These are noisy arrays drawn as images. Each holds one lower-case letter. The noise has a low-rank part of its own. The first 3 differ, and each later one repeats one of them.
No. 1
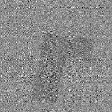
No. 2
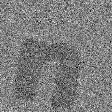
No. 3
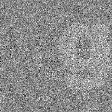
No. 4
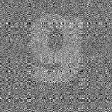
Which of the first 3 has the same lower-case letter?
3
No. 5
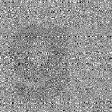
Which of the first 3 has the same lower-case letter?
3
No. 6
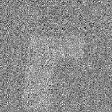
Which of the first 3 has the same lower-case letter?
1
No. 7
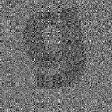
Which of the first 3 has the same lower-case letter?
3
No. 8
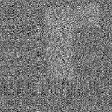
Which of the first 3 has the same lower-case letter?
1
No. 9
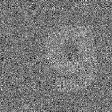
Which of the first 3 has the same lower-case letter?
3
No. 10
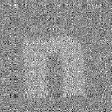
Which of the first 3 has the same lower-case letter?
2
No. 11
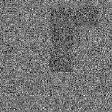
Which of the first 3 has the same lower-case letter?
1
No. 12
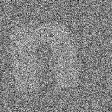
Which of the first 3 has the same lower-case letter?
2
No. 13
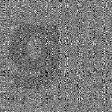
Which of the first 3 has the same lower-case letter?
3
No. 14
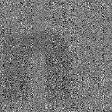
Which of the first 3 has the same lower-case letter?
2
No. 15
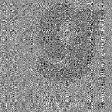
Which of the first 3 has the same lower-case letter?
3
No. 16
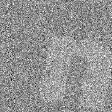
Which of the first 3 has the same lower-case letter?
2
